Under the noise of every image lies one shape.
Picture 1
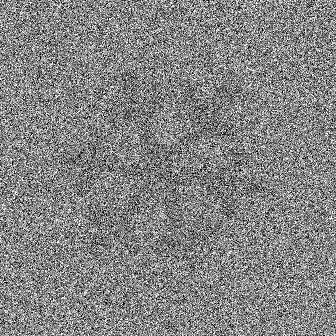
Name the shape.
snowflake
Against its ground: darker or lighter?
darker
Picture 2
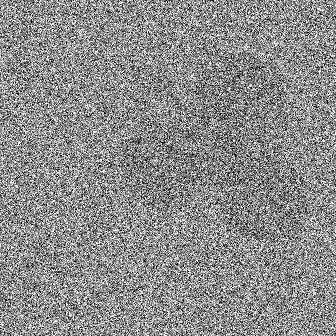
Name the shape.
club
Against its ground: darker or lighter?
darker
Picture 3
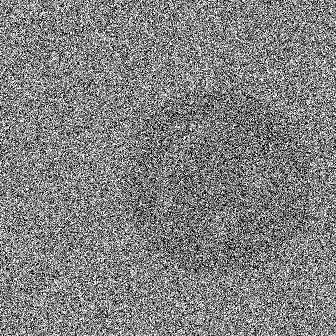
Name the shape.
smiling face
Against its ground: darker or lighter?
darker
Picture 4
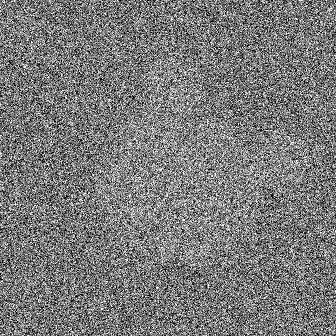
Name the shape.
bear's head
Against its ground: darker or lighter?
lighter
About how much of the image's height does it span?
two thirds
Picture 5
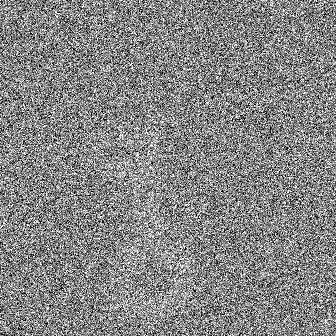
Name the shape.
key
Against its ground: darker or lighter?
lighter
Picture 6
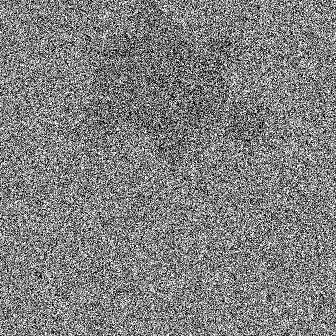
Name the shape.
turtle
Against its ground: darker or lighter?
darker
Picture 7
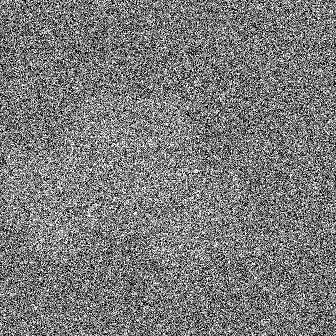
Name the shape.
car
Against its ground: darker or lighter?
lighter
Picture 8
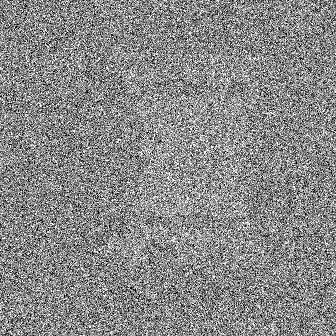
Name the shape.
chess rook
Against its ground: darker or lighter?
lighter
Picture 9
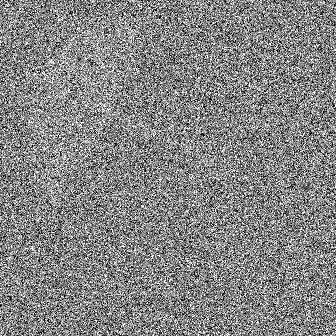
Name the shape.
umbrella
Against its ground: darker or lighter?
lighter
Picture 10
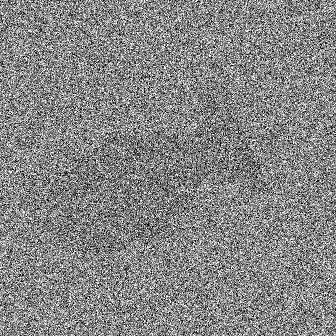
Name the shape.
fish
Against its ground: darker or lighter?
darker
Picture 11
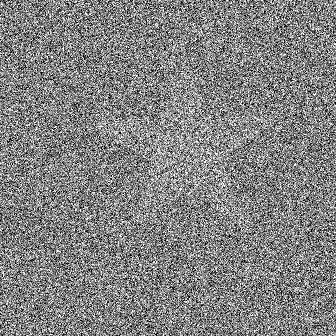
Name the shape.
star
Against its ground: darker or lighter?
lighter
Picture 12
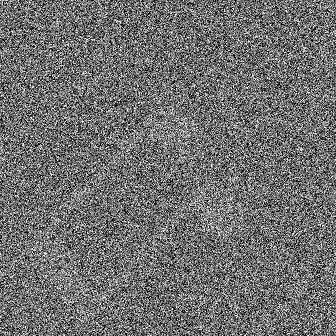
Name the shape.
pair of musical notes
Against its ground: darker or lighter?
lighter
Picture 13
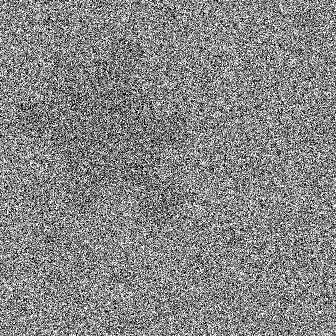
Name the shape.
turtle
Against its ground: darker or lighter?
darker
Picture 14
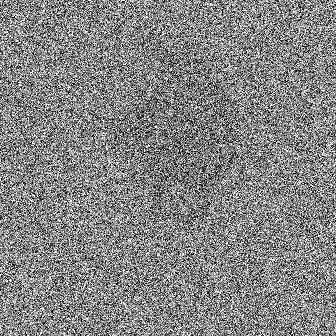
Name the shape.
teapot
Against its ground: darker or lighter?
darker
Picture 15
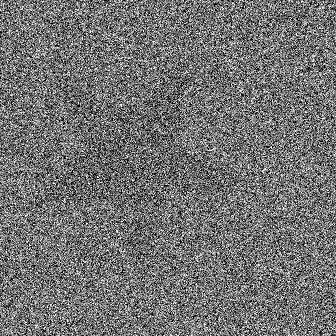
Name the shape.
star
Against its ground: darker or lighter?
darker
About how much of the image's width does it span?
two thirds
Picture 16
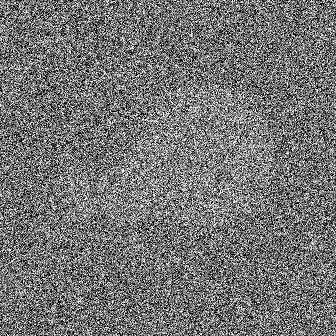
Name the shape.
pear
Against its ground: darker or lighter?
lighter
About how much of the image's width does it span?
two thirds
